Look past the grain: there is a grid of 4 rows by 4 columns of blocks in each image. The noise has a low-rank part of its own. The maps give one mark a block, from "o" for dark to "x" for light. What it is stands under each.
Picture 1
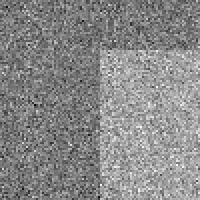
oooo
ooxx
ooxx
ooxx
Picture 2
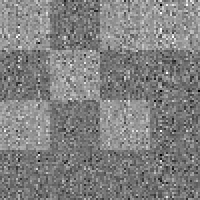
xoxx
oxoo
xoxo
oooo
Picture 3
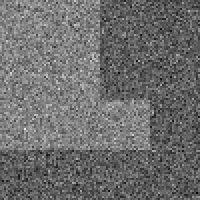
xxoo
xxoo
xxxo
oooo
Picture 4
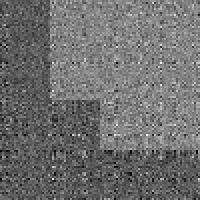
oxxx
oxxx
ooxx
oooo
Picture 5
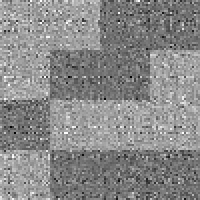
xxoo
xoox
oxxx
xooo
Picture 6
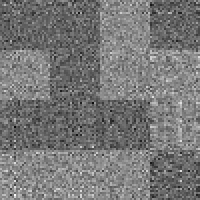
ooxo
xoxx
ooox
xxxo
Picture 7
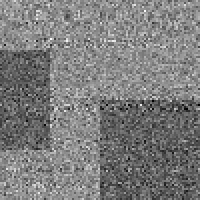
xxxx
oxxx
oxoo
xxoo
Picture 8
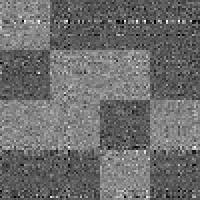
xooo
oxxo
xxox
ooxo
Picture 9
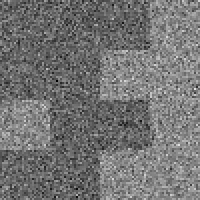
ooox
ooxx
xoox
ooxx
